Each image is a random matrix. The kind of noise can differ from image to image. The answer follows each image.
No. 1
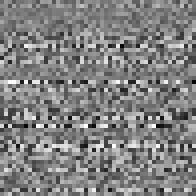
rows of uneven size
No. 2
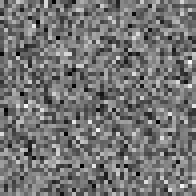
independent entries
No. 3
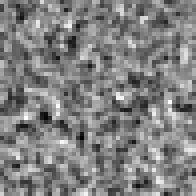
blotchy
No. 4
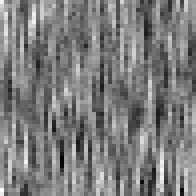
streaked along the columns
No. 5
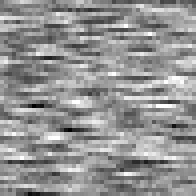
streaked along the rows
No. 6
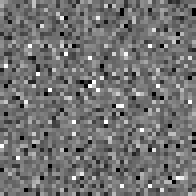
heavy tails
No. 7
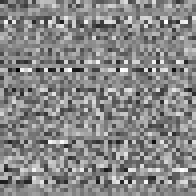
rows of uneven size
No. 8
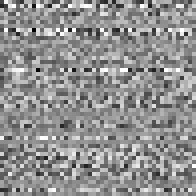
rows of uneven size
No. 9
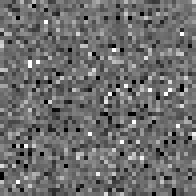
heavy tails
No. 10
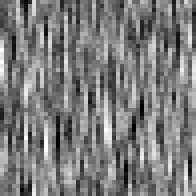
streaked along the columns
